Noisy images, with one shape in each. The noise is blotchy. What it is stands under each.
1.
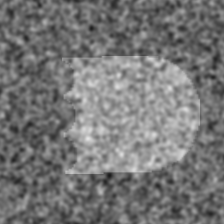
ghost
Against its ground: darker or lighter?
lighter
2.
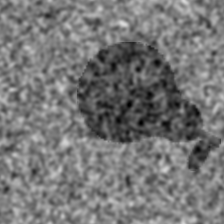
pear
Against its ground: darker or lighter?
darker
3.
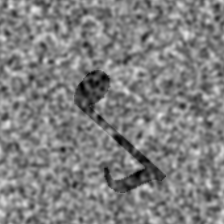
musical note
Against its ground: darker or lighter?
darker
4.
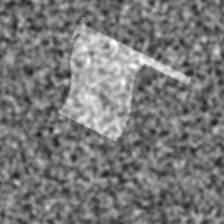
flag
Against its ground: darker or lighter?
lighter
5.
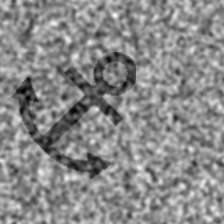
anchor
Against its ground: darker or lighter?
darker
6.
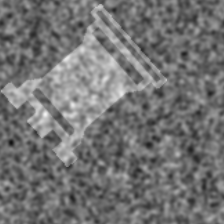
chess rook
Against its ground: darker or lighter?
lighter
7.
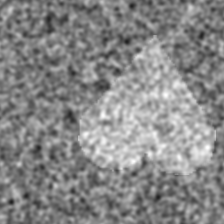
heart
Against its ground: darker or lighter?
lighter
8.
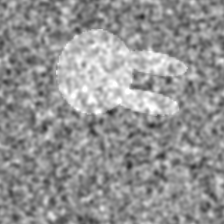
rabbit's head
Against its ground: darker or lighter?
lighter
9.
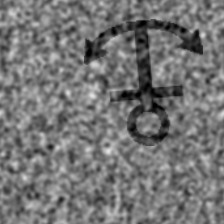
anchor
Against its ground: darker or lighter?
darker
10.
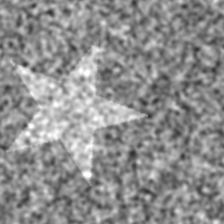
star
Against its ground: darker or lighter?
lighter
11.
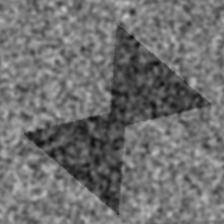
bow tie
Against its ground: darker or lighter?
darker
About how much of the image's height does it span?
nearly all
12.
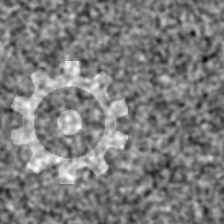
gear
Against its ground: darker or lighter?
lighter
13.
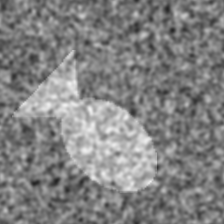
fish
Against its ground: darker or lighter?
lighter
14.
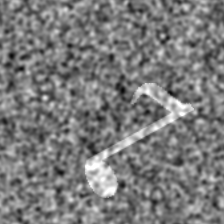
musical note
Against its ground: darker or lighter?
lighter
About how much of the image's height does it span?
half
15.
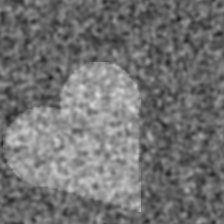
heart
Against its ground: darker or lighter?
lighter
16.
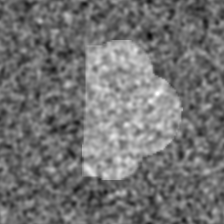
cloud
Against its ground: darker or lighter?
lighter
